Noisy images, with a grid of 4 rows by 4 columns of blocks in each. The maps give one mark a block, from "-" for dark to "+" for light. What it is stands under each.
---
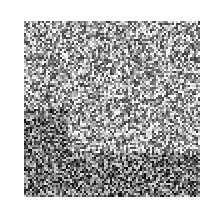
+ + + +
+ + + +
- + + +
- - - -
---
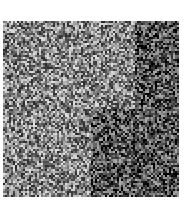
+ + + -
+ + + -
+ + - -
+ + - -
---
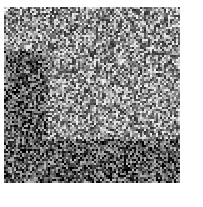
+ + + +
- + + +
- + + +
- - - -
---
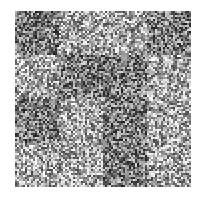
- + + -
+ - - +
- + - +
+ + - +
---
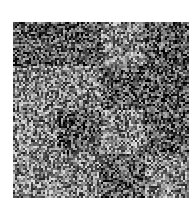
- - + -
+ + - -
+ - + -
+ + - +
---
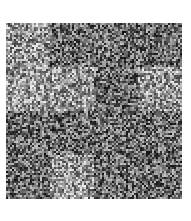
+ - - -
+ + - +
- - - -
- + - -
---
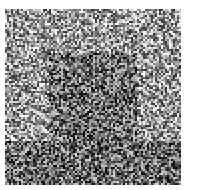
+ + + +
+ - - +
+ - - +
- - - -
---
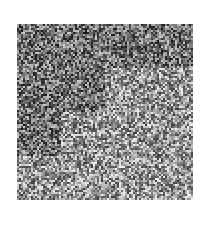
- - - -
- - + +
- + + +
+ + + +
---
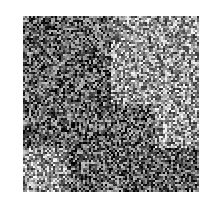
- - + +
- - + +
- - - +
+ - - -
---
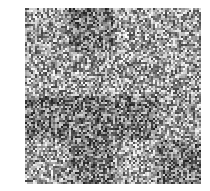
+ - + +
+ + + +
- - - +
+ - + -
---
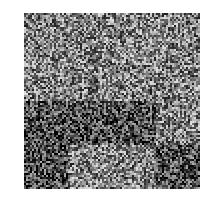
+ + + +
+ + + +
- - - +
- + + -
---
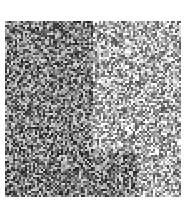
- - + +
- - + +
- - + +
- - - +
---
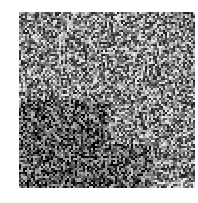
+ + + +
+ + + +
- - + +
- - - +
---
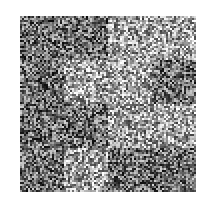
- - + +
- + + -
- - + +
- + - -
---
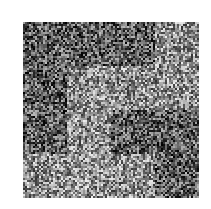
- - - +
- + + +
- + - -
+ + + -
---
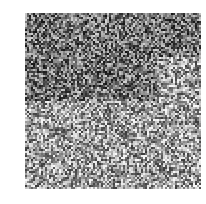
- - - -
- - - +
+ + + +
+ + + +
